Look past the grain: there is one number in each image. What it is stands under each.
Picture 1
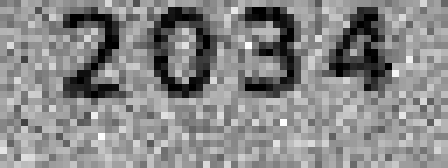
2034
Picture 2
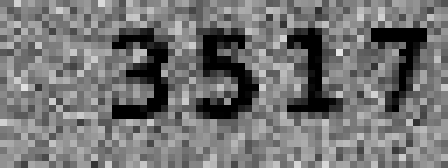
3517
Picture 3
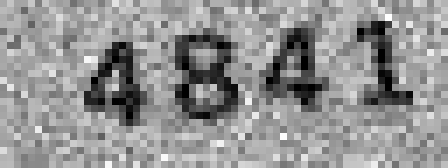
4841
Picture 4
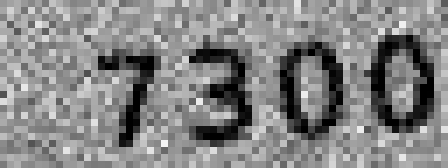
7300
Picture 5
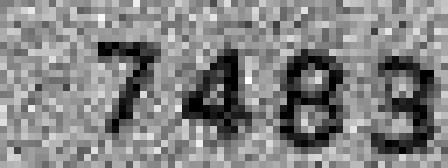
7483
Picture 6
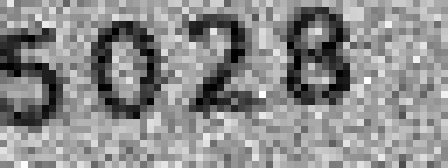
5028
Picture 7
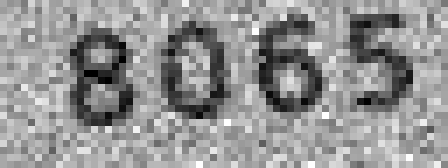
8065
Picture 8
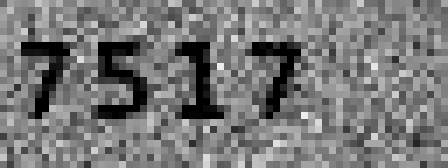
7517
